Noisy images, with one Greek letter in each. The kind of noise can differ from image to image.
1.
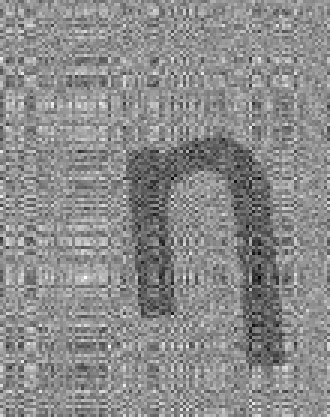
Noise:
low rank plus noise
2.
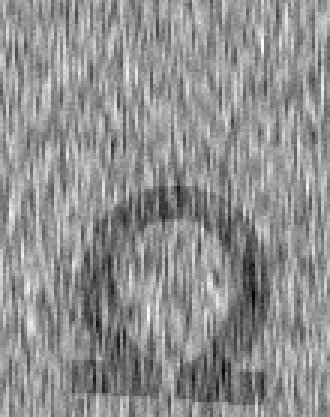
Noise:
streaked along the columns
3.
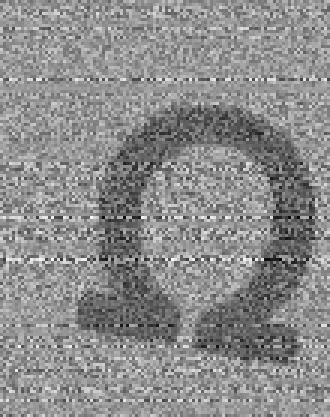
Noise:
rows of uneven size
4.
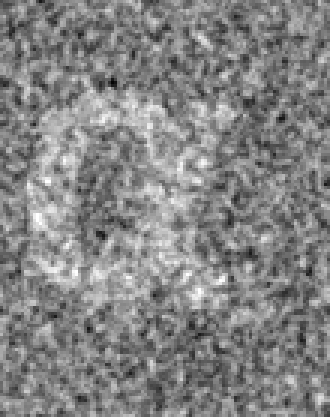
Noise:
blotchy
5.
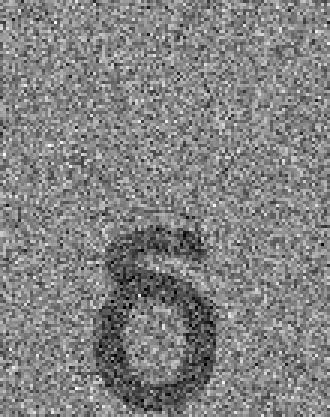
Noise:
independent entries
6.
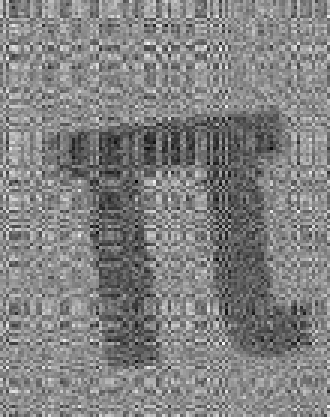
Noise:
low rank plus noise
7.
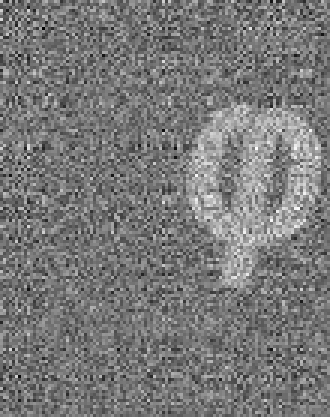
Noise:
low rank plus noise
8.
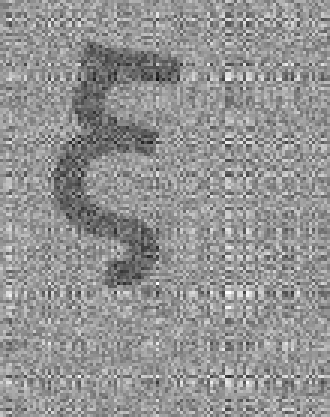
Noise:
low rank plus noise
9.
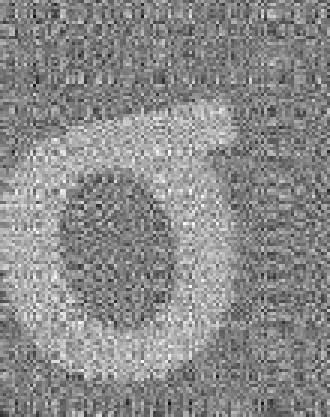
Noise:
low rank plus noise
